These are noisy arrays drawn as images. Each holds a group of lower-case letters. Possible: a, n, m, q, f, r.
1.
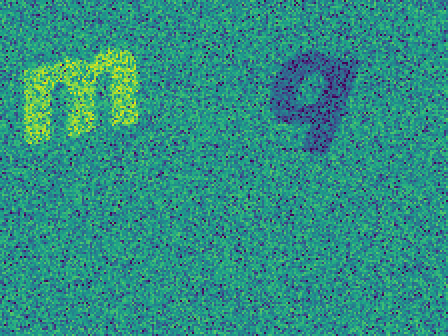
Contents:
top left: light m; top right: dark q
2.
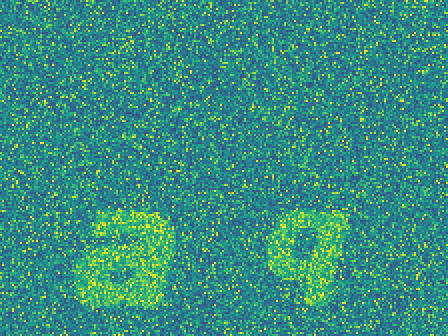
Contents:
bottom left: light a; bottom right: light q
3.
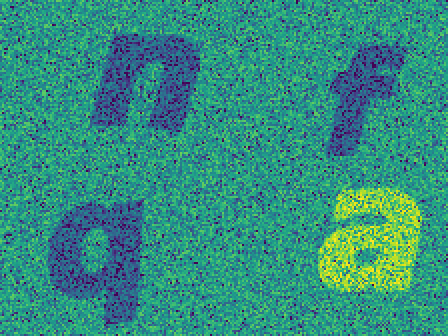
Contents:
top left: dark n; top right: dark f; bottom left: dark q; bottom right: light a
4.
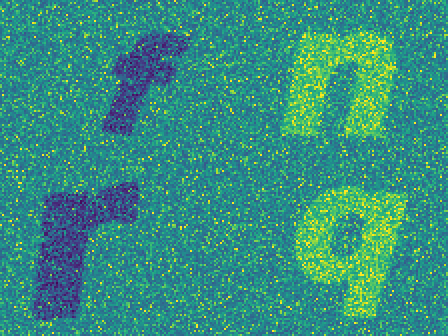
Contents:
top left: dark f; top right: light n; bottom left: dark r; bottom right: light q
